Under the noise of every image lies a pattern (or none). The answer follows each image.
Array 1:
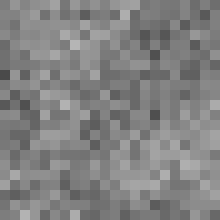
spokes from one point
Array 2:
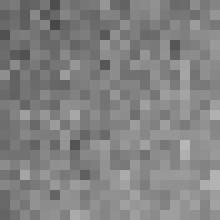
a smooth slope
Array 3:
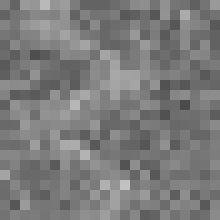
a wavy band
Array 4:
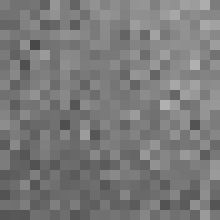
a smooth slope
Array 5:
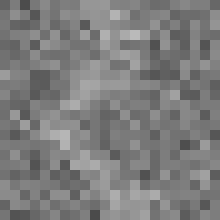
a wavy band
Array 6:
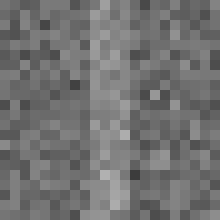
one vertical stripe
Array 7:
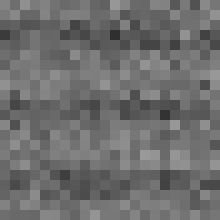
horizontal stripes
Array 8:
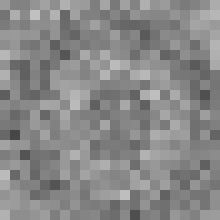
rings round one point
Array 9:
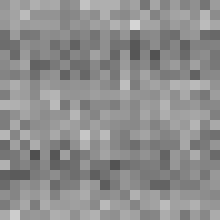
horizontal stripes
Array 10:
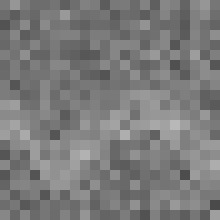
a wavy band
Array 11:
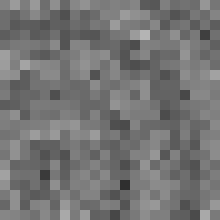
rings round one point
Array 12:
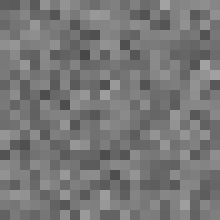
only noise
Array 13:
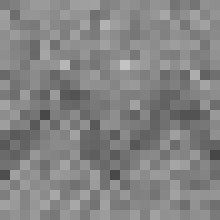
a wavy band
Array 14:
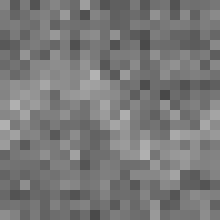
a wavy band
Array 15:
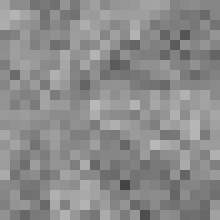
spokes from one point
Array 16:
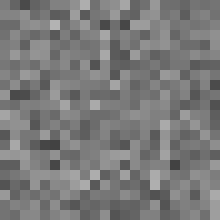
only noise
